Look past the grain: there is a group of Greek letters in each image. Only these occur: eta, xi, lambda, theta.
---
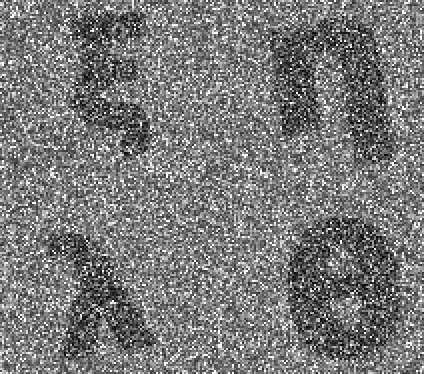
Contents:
top left: xi; top right: eta; bottom left: lambda; bottom right: theta
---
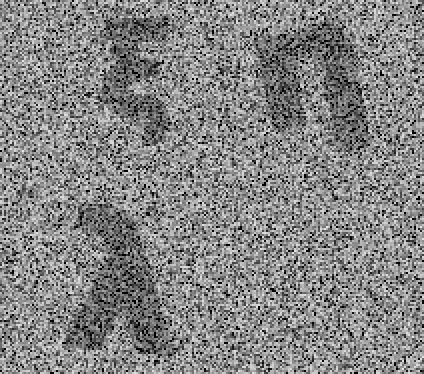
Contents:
top left: xi; top right: eta; bottom left: lambda
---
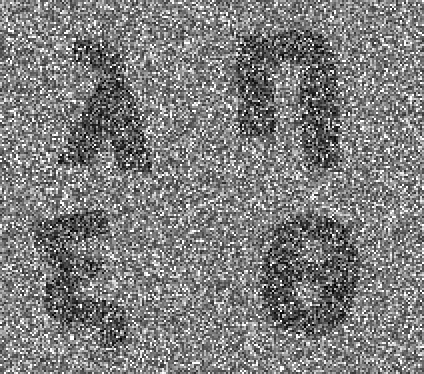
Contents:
top left: lambda; top right: eta; bottom left: xi; bottom right: theta
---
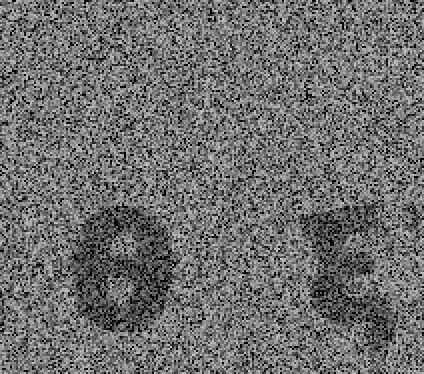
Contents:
bottom left: theta; bottom right: xi
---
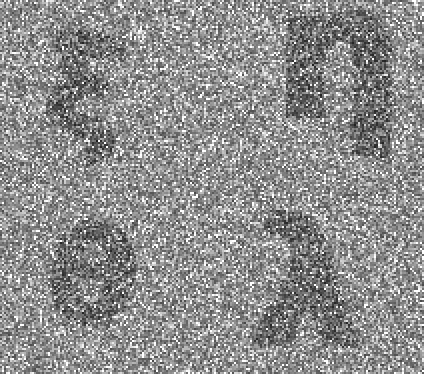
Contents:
top left: xi; top right: eta; bottom left: theta; bottom right: lambda
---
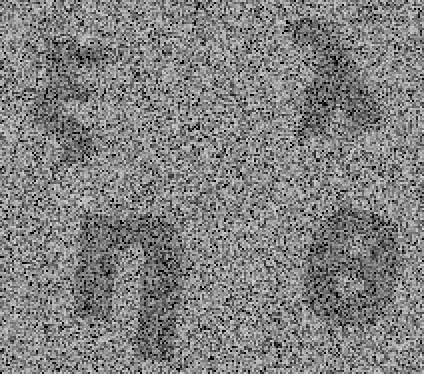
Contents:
top left: xi; top right: lambda; bottom left: eta; bottom right: theta
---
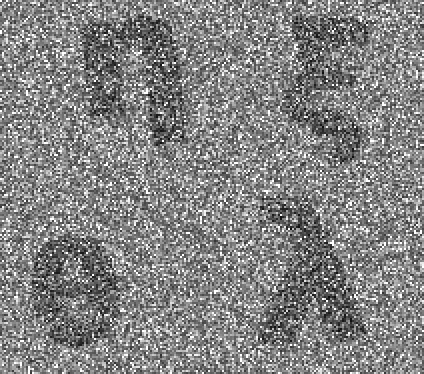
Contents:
top left: eta; top right: xi; bottom left: theta; bottom right: lambda
